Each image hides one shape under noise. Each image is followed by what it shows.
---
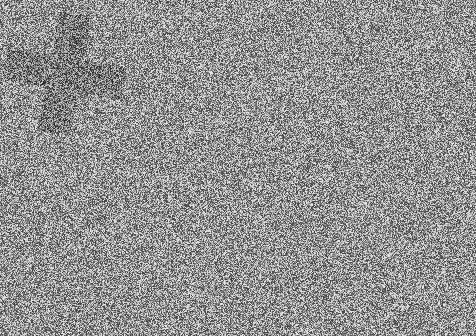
dark cross, top left
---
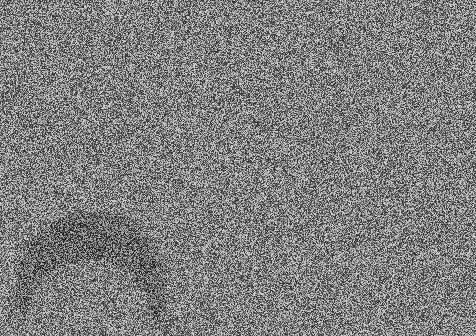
dark crescent, bottom left
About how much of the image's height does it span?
a third
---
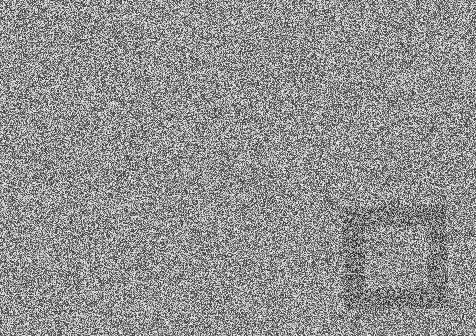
dark square frame, bottom right
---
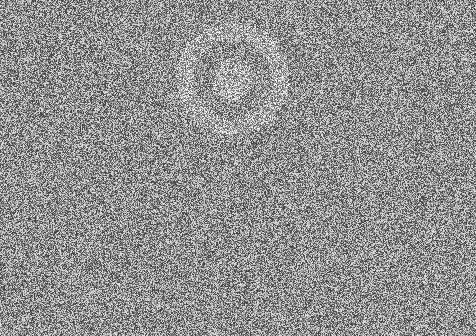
light bullseye, top middle
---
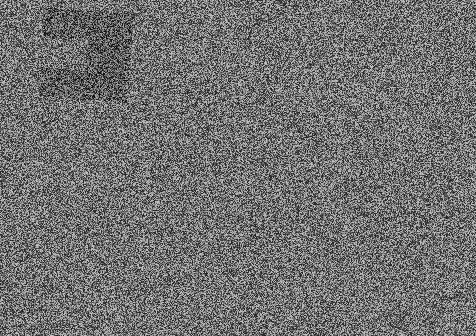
dark square with a notch, top left
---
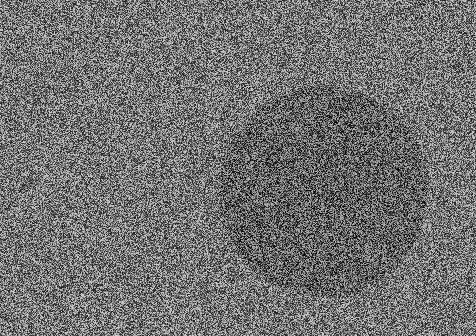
dark disc
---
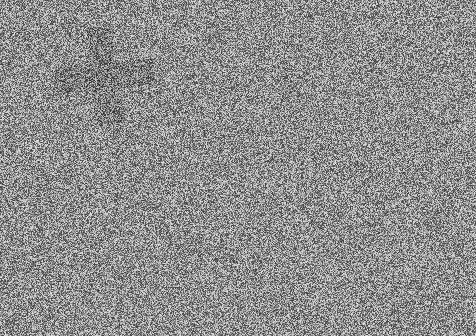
dark cross, top left
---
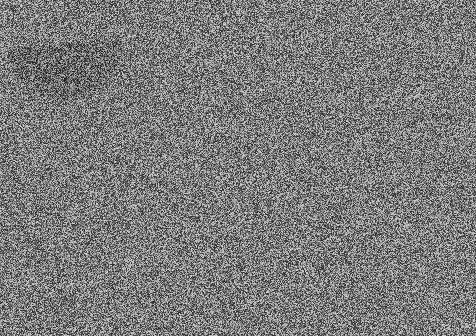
dark half disc, top left
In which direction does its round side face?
down
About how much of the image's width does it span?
a quarter
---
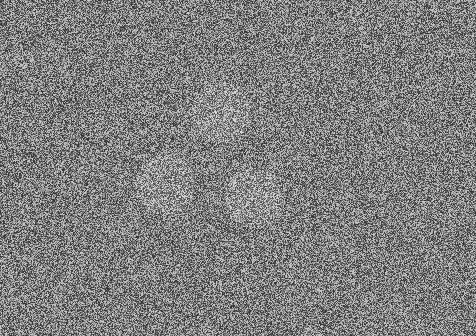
light three dots, centre
